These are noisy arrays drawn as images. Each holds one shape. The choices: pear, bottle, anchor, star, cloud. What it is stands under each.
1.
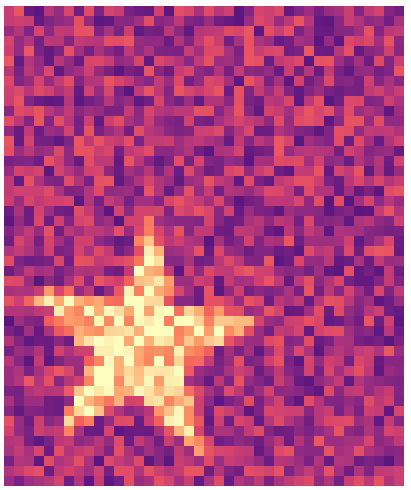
star
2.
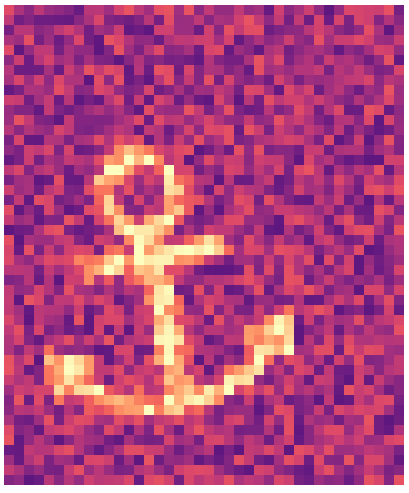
anchor
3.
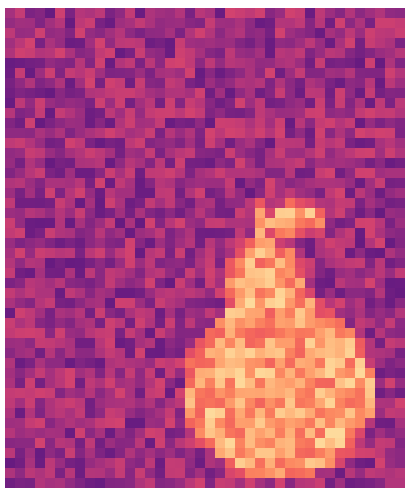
pear
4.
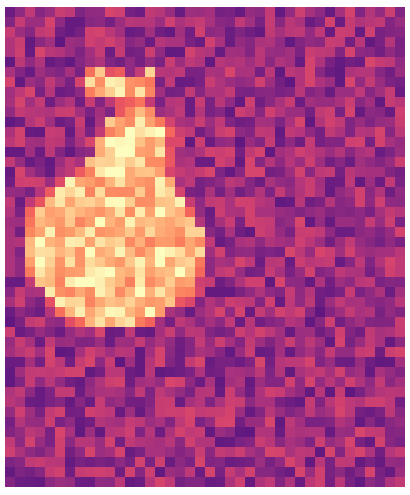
pear
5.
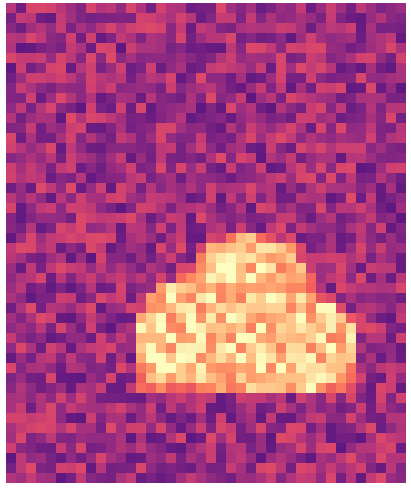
cloud
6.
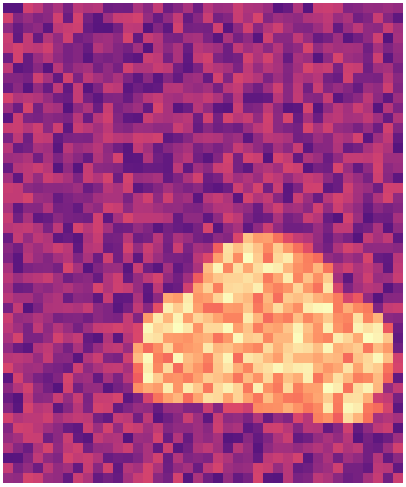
cloud
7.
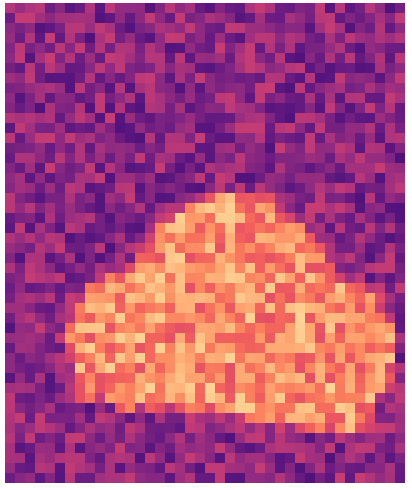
cloud
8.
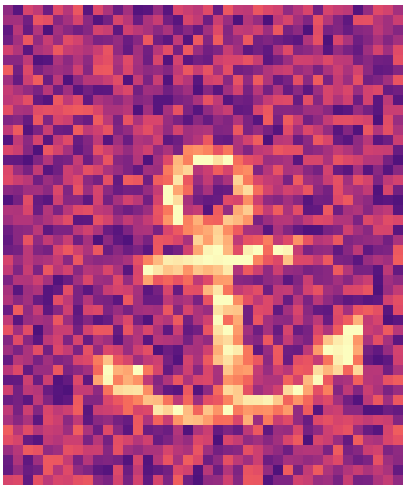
anchor
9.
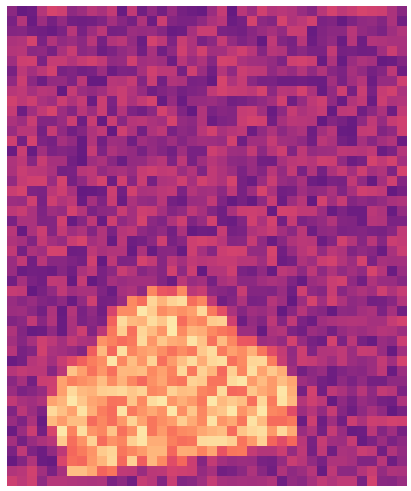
cloud
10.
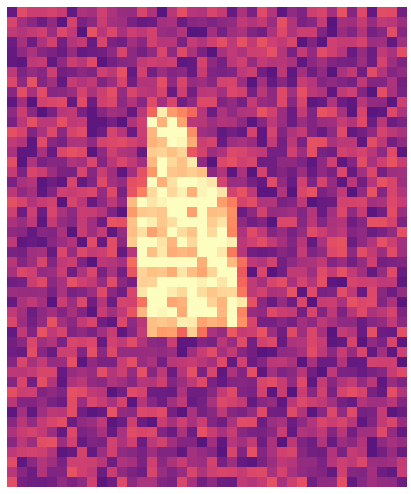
bottle
